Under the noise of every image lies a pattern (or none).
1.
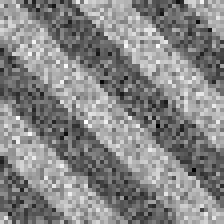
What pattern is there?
diagonal stripes
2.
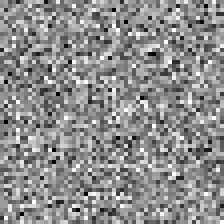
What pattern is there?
only noise
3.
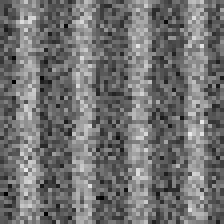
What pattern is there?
vertical stripes
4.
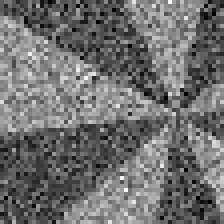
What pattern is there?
spokes from one point
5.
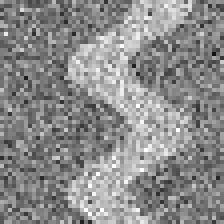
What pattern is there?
a wavy band
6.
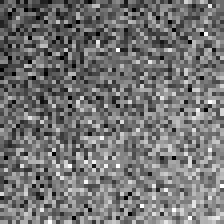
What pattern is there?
a smooth slope
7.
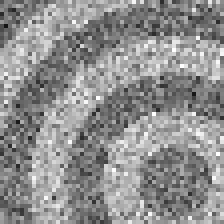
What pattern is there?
rings round one point
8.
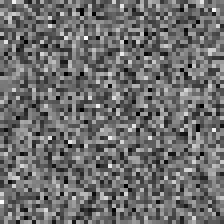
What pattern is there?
only noise
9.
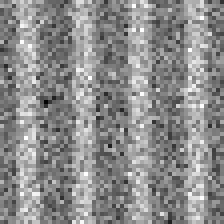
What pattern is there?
vertical stripes
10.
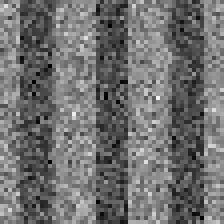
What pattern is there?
vertical stripes
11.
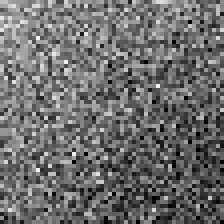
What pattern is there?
a smooth slope
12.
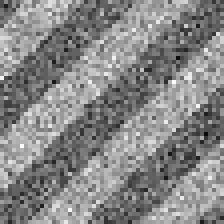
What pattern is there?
diagonal stripes
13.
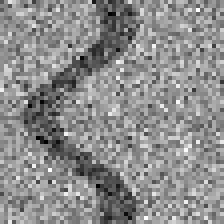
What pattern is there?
a wavy band
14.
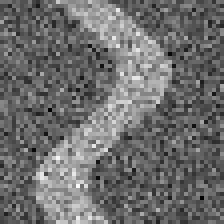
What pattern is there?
a wavy band
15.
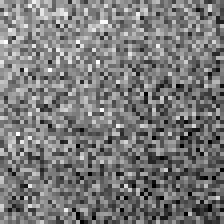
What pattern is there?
a smooth slope
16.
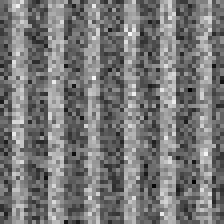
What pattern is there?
vertical stripes
